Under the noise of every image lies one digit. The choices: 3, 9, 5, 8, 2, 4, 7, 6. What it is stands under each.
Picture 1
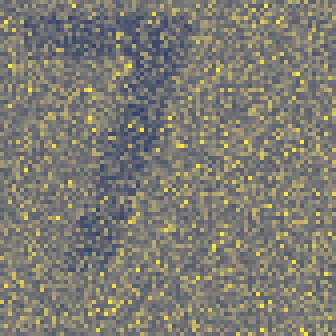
dark 7
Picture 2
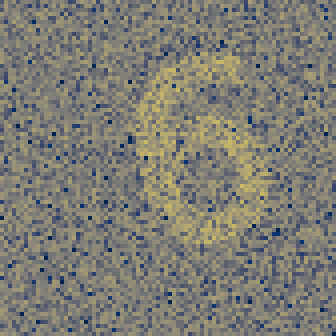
light 6
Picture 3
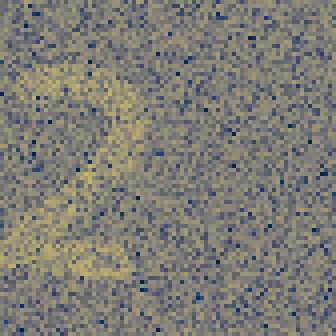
light 2
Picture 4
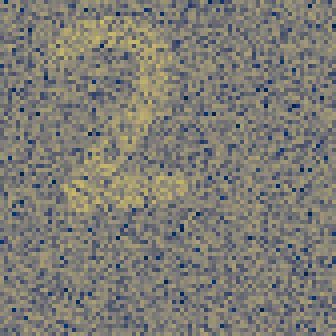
light 2
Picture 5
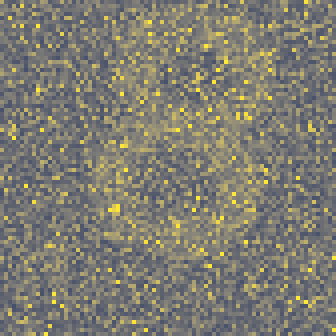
light 8
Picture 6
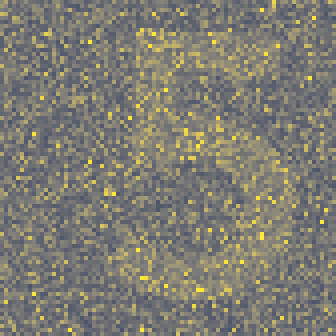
light 5
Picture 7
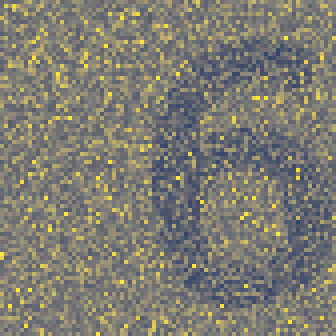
dark 6
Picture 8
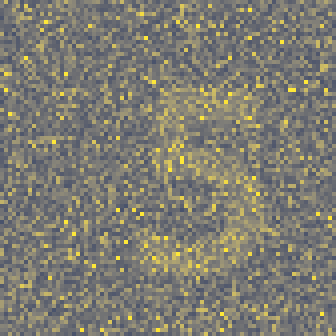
light 5
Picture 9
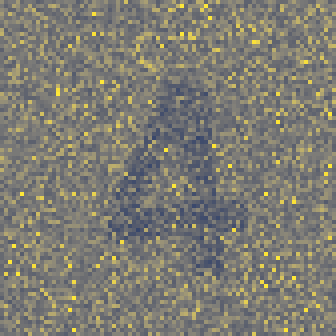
dark 4
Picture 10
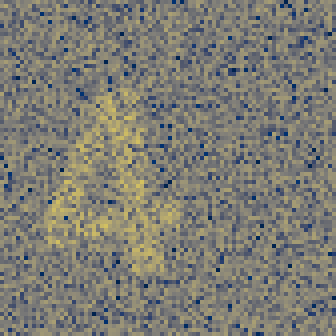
light 4
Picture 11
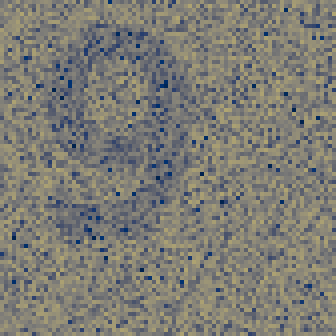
dark 9
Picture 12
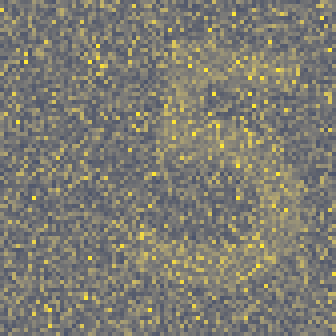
light 5
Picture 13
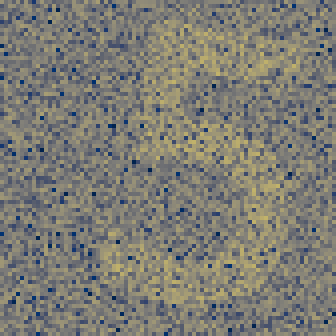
light 5
